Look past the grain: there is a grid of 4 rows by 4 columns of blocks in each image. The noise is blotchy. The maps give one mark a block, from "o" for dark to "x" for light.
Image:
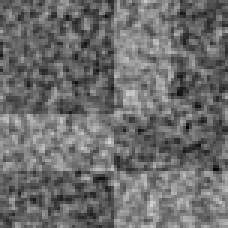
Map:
ooxo
ooxo
xxoo
ooxx
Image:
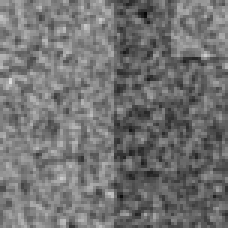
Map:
xxox
xxoo
xxoo
xxoo
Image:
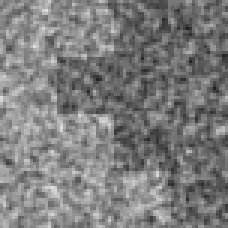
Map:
xxoo
xooo
xxoo
xxxo
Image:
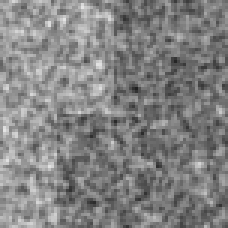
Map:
xxoo
xxoo
xooo
xooo
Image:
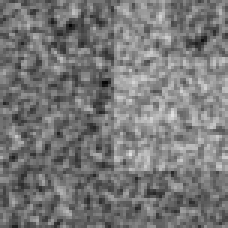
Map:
ooxo
ooxx
ooxx
oooo
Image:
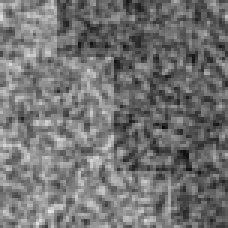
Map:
xooo
xxoo
xxoo
xxxo
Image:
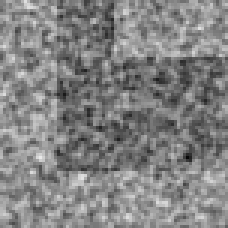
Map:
xoxx
xooo
xooo
xxxx
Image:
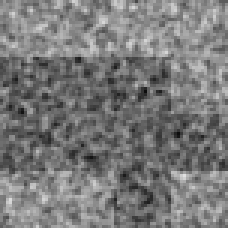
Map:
xxxx
ooox
oooo
xxox
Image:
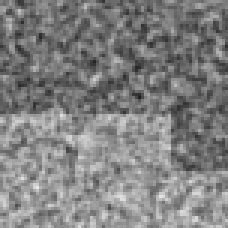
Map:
oooo
oooo
xxxo
xxxx
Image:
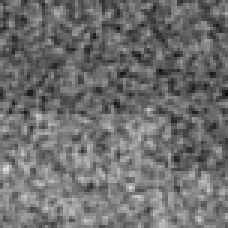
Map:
oooo
oooo
xxxo
xxxx
